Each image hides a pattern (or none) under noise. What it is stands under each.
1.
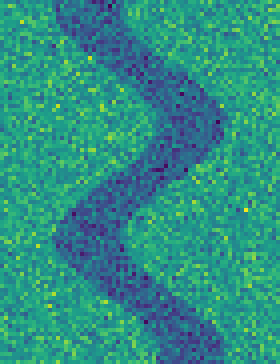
a wavy band
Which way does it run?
top to bottom
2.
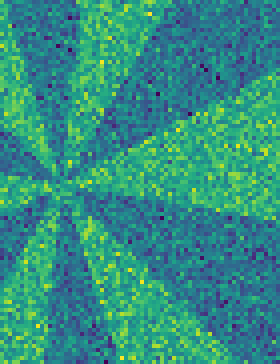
spokes from one point
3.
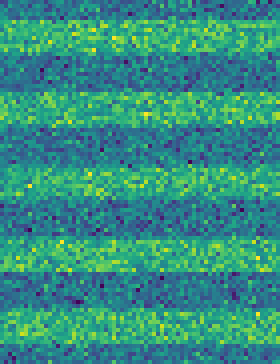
horizontal stripes
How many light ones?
5
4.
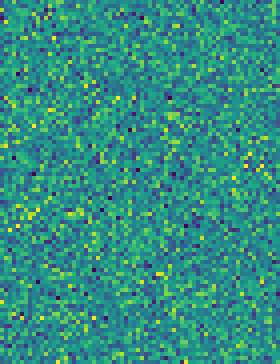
only noise
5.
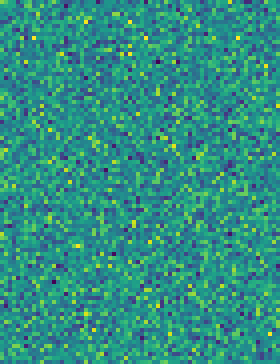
only noise
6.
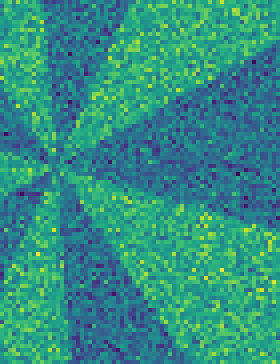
spokes from one point
